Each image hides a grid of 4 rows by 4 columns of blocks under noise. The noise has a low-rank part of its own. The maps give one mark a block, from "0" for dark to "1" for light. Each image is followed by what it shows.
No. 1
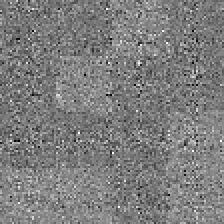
0010
0100
0001
1101
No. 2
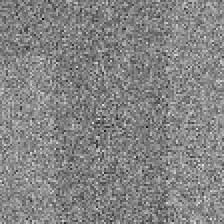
0001
1001
1001
1001
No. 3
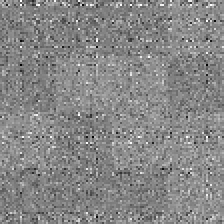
0001
0110
1011
0001
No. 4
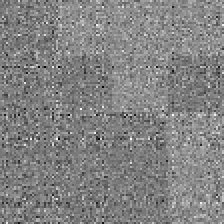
0111
0010
0001
0001
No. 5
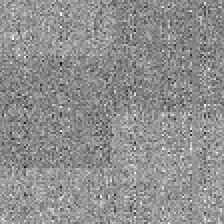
1100
0000
0011
1111
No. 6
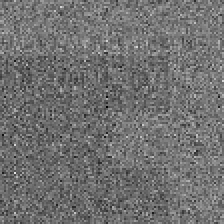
1111
0001
0011
0001
